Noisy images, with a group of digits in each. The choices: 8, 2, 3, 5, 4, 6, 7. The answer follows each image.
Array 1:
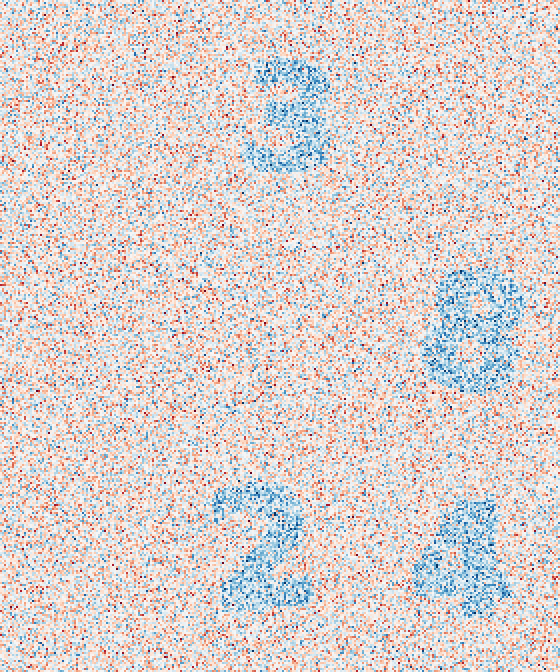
top middle: 3; middle right: 8; bottom middle: 2; bottom right: 4
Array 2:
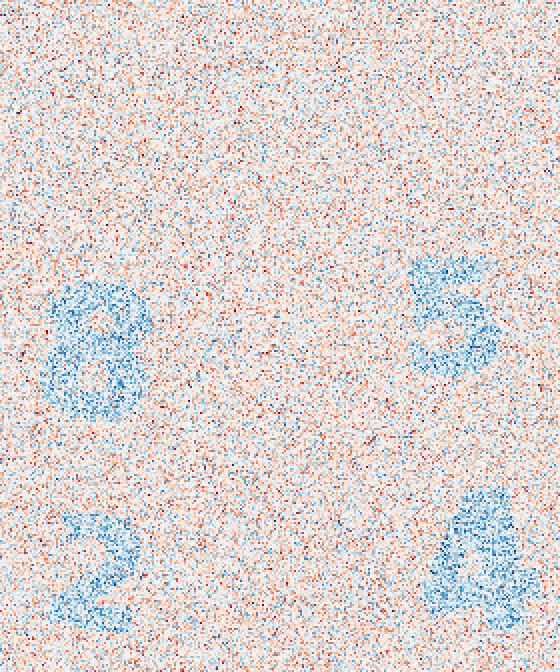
middle left: 8; middle right: 5; bottom left: 2; bottom right: 4
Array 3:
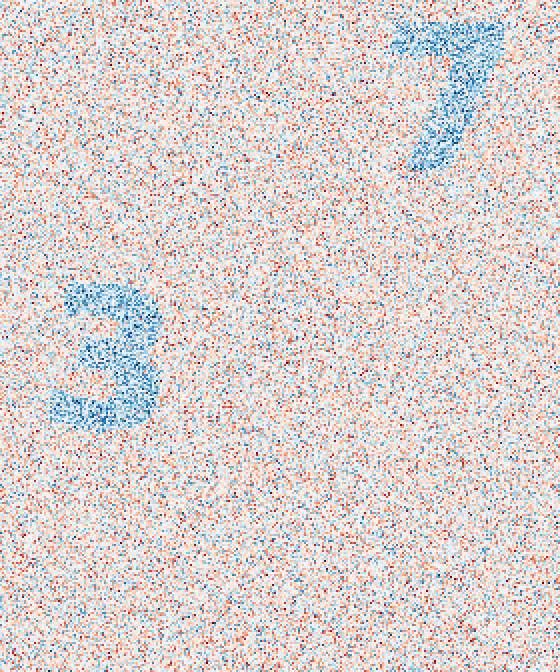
top right: 7; middle left: 3
